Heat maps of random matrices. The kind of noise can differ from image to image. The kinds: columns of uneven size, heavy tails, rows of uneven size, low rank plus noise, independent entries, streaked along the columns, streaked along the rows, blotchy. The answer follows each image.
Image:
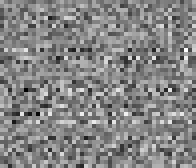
rows of uneven size
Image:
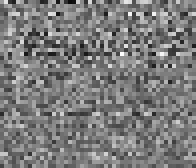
rows of uneven size
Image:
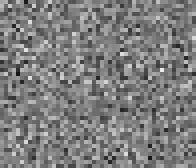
independent entries
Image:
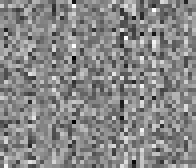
columns of uneven size
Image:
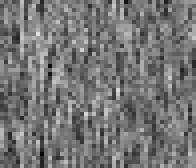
streaked along the columns
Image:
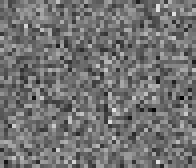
independent entries
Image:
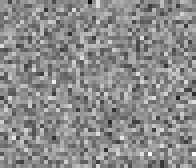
independent entries
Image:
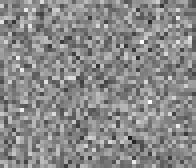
independent entries
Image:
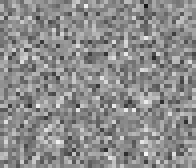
low rank plus noise
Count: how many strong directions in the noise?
three or four
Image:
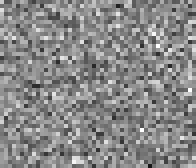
independent entries
